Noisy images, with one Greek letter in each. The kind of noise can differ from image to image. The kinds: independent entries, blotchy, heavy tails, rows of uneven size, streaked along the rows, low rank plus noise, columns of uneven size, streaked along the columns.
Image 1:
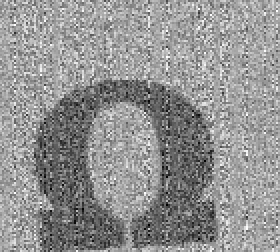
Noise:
columns of uneven size
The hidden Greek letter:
omega
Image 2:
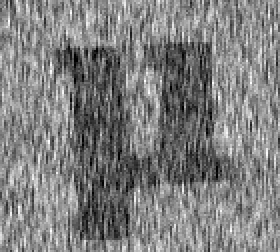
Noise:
streaked along the columns
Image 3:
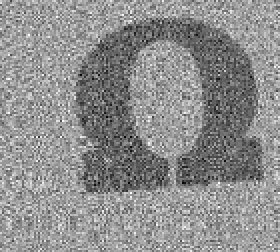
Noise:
low rank plus noise
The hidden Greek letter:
omega
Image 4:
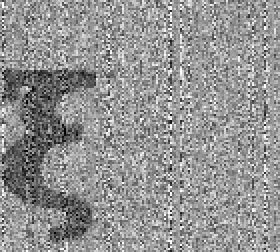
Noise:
columns of uneven size
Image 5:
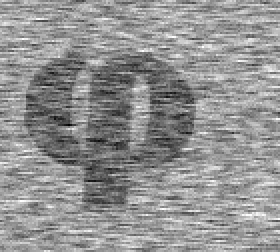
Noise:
streaked along the rows
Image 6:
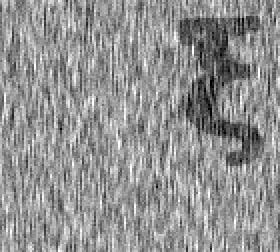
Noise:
streaked along the columns
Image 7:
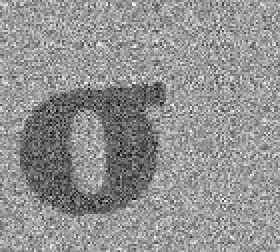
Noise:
low rank plus noise
